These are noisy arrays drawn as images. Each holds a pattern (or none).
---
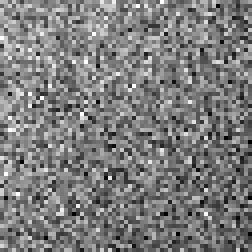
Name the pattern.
a smooth slope
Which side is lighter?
top left
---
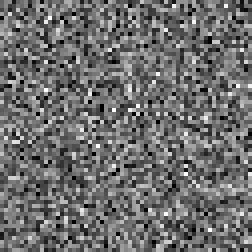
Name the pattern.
only noise
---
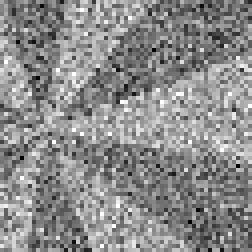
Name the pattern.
spokes from one point
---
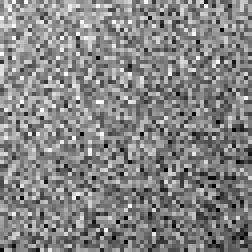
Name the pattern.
a smooth slope
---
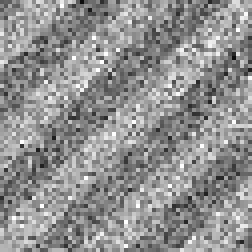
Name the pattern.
diagonal stripes
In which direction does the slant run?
bottom left to top right
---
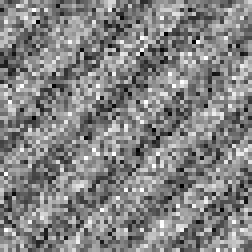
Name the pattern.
diagonal stripes
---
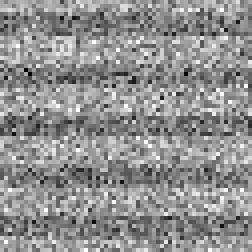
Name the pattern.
horizontal stripes
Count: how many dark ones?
5
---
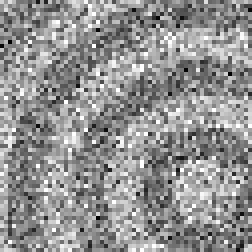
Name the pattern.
rings round one point
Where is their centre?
bottom right
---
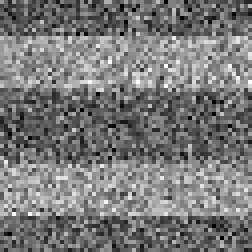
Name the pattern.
horizontal stripes
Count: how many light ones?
2
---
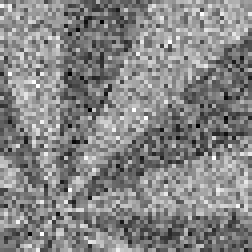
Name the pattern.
spokes from one point
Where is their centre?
bottom left
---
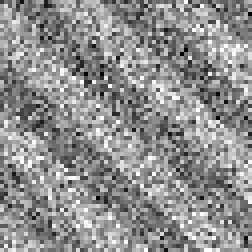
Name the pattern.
diagonal stripes
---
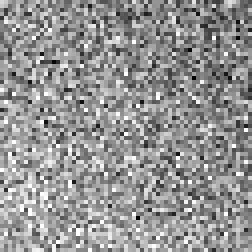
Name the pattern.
a smooth slope
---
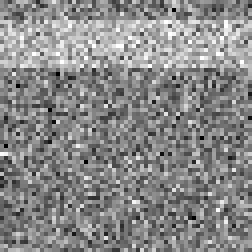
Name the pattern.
one horizontal stripe
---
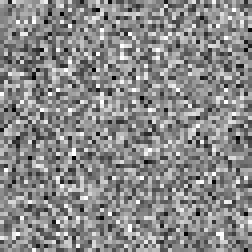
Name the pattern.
only noise
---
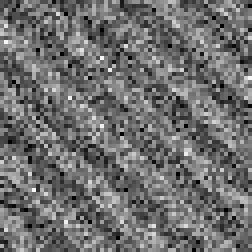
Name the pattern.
diagonal stripes
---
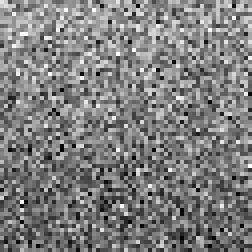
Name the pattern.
a smooth slope
